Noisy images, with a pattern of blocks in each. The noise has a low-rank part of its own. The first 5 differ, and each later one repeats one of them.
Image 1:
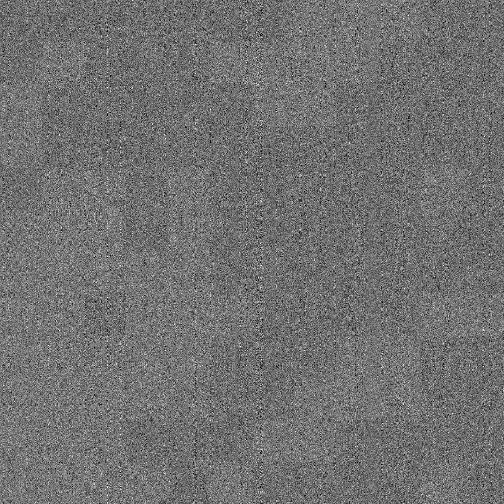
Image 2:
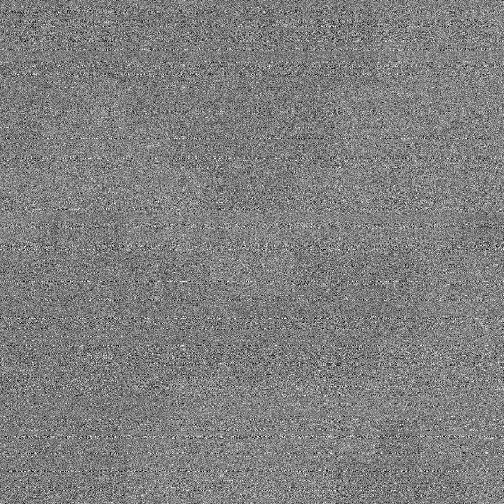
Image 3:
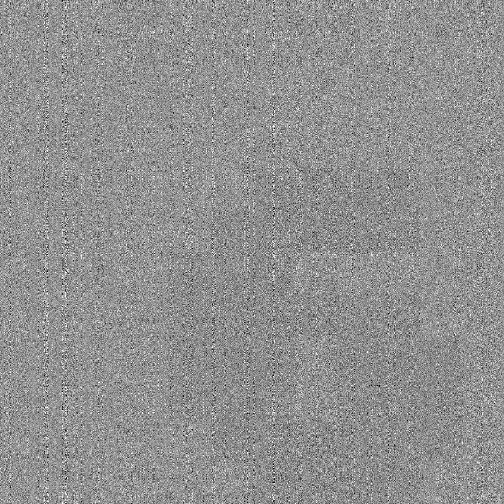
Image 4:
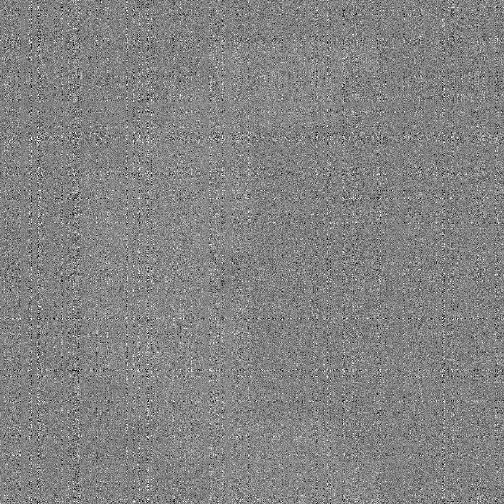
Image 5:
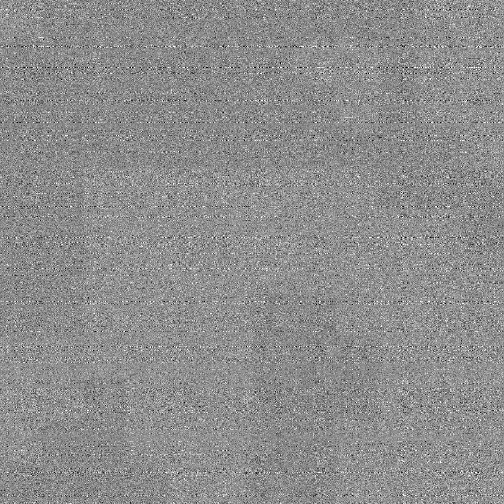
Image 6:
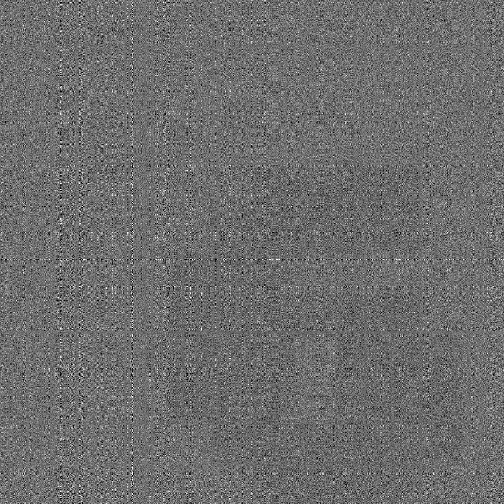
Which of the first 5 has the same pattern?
3
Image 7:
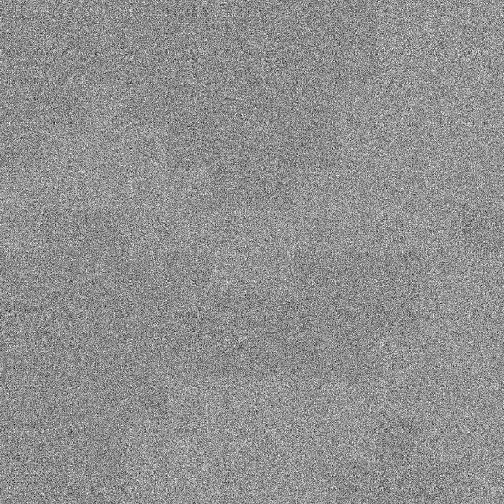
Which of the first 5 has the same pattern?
2
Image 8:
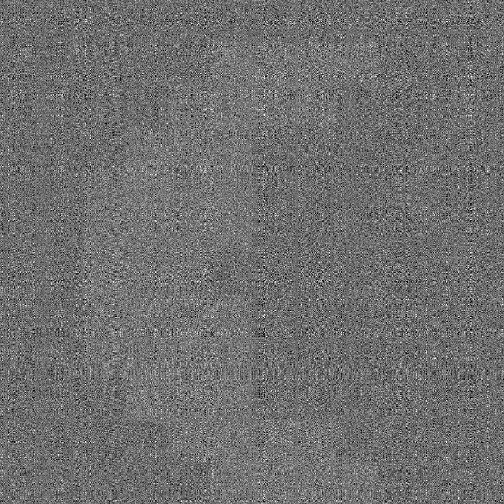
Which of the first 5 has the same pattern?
4
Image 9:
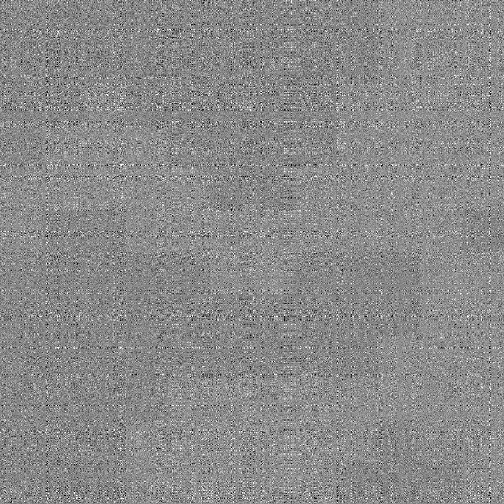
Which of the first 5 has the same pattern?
2
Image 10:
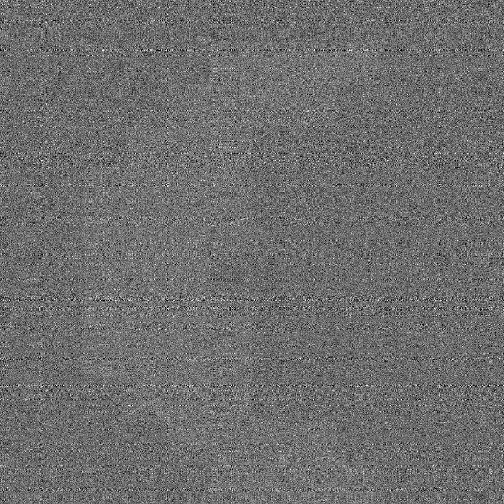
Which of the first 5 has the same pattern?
4
